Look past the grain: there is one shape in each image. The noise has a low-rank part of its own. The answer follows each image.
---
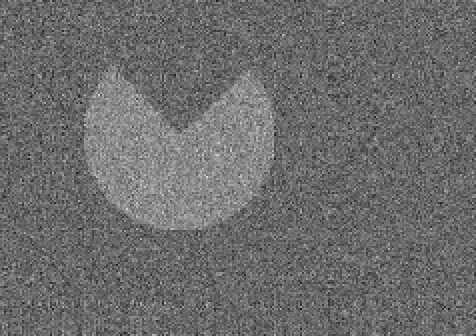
disc with a wedge cut out
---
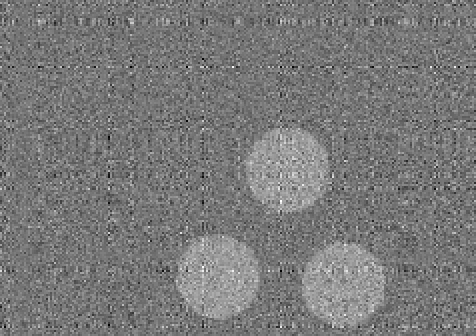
three dots
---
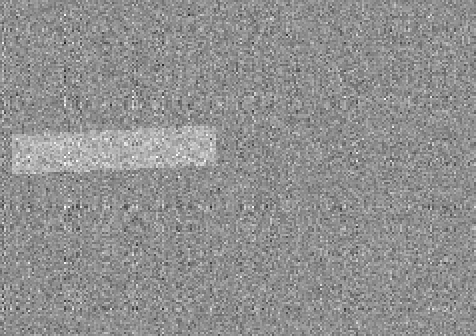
bar
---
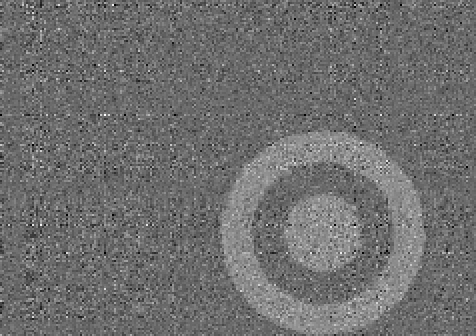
bullseye
